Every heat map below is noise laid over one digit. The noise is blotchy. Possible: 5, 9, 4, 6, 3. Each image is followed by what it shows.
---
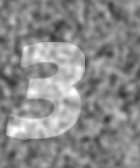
3
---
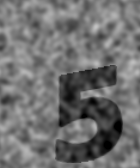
5
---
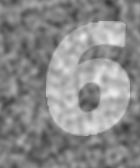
6
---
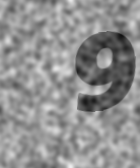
9
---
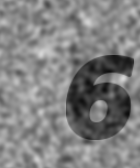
6
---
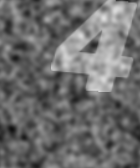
4
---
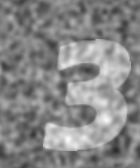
3
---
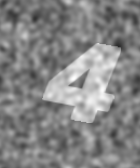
4
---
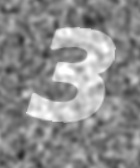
3
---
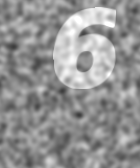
6
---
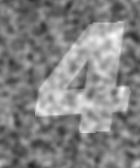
4
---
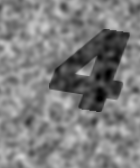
4
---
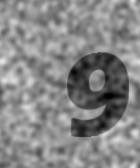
9
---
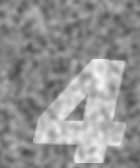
4
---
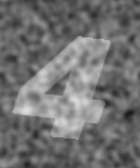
4
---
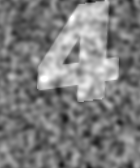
4
